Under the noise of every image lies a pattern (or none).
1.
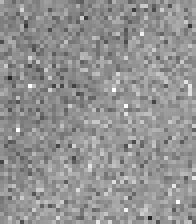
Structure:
a sharp edge
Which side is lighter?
bottom right
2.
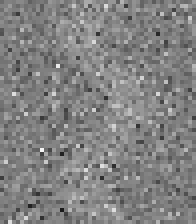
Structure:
a wavy band
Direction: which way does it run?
top to bottom
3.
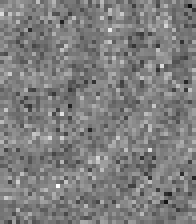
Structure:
rings round one point
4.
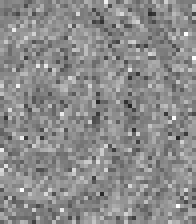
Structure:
rings round one point
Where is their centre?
middle left
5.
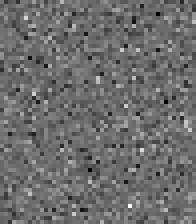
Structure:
only noise
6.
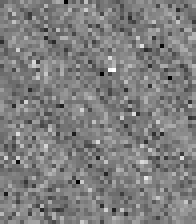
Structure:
diagonal stripes
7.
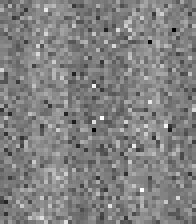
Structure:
vertical stripes
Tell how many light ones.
2
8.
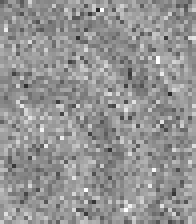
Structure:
rings round one point
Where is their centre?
bottom left
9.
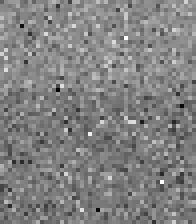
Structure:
a sharp edge
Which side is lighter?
top
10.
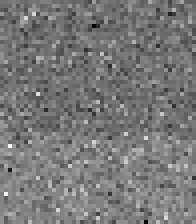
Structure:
a sharp edge
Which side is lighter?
bottom
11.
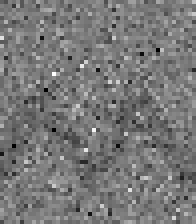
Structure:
a wavy band
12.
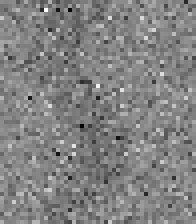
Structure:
a wavy band
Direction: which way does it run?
top to bottom
